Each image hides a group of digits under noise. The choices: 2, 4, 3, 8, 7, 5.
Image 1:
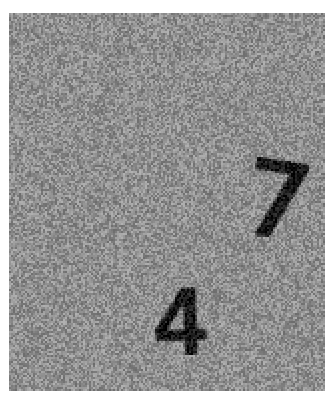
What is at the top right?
nothing
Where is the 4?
bottom middle
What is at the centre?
nothing
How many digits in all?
2
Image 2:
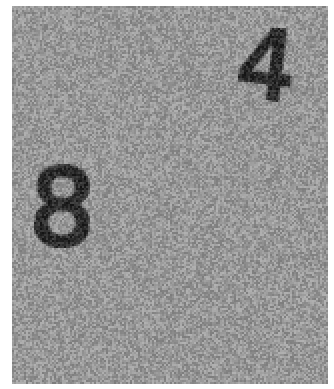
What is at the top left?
nothing
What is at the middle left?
8
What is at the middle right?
nothing
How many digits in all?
2
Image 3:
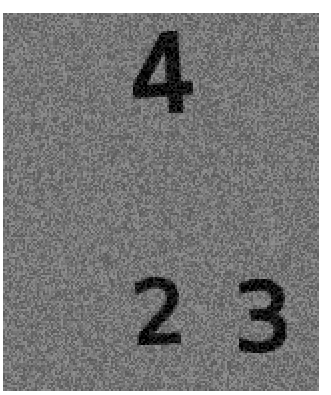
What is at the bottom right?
3
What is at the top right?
nothing
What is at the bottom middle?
2
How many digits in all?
3
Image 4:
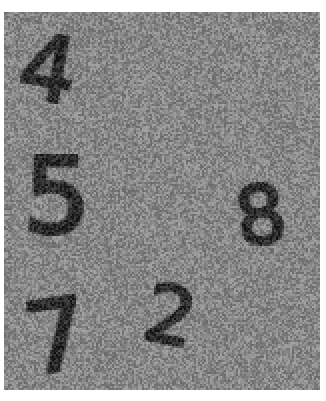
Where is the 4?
top left
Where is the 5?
middle left
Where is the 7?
bottom left
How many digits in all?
5
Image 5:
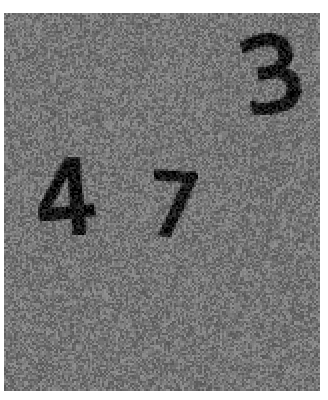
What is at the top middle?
nothing
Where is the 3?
top right
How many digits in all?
3
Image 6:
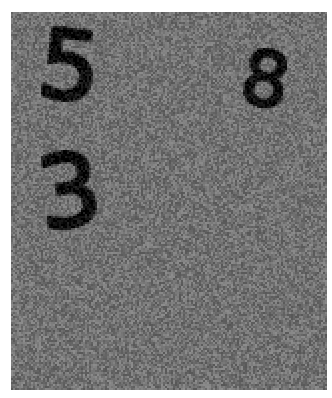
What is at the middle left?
3
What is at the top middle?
nothing
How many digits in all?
3
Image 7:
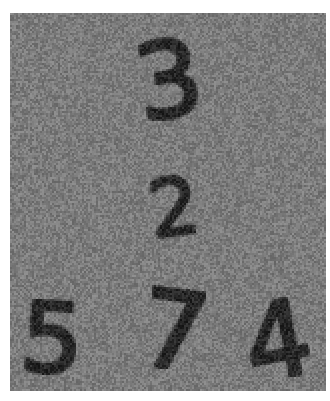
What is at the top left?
nothing
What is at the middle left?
nothing
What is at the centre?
2
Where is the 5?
bottom left
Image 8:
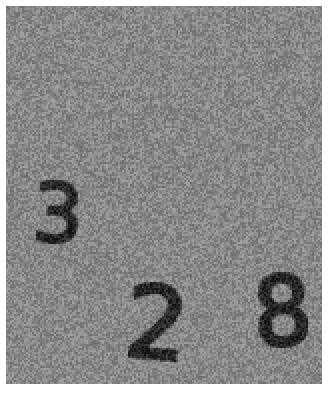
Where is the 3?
middle left
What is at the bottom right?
8
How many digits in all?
3
